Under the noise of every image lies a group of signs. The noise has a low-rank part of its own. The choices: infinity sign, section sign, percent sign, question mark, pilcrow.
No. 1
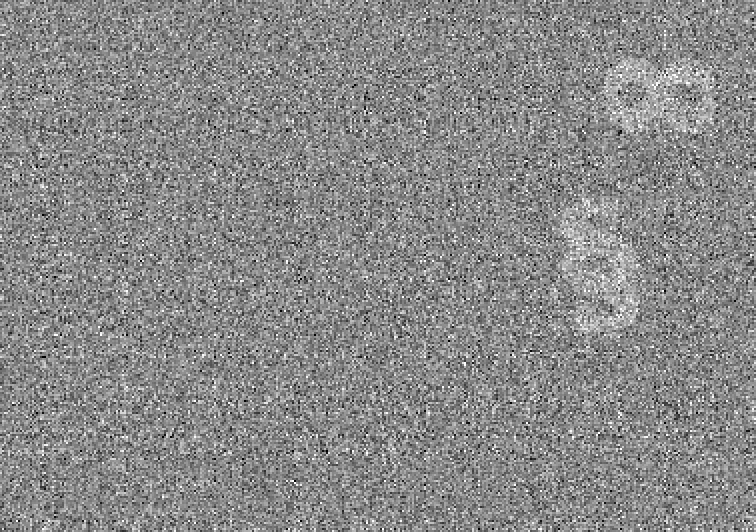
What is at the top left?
nothing
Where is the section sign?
middle right
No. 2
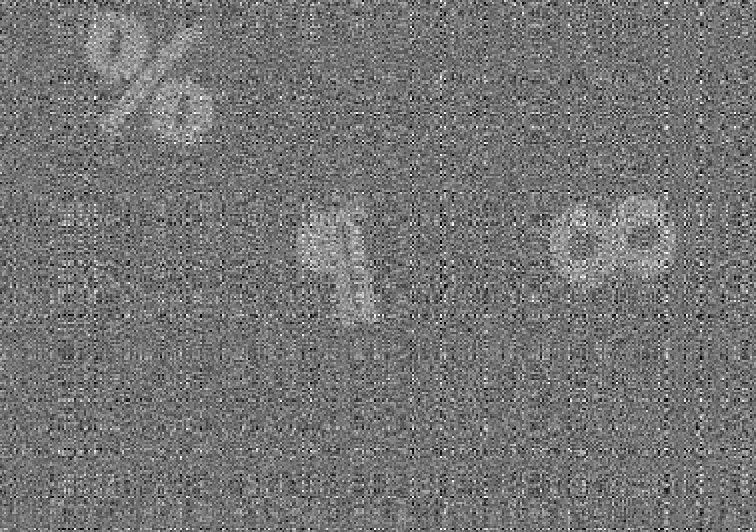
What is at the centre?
pilcrow
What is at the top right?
nothing
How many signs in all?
3
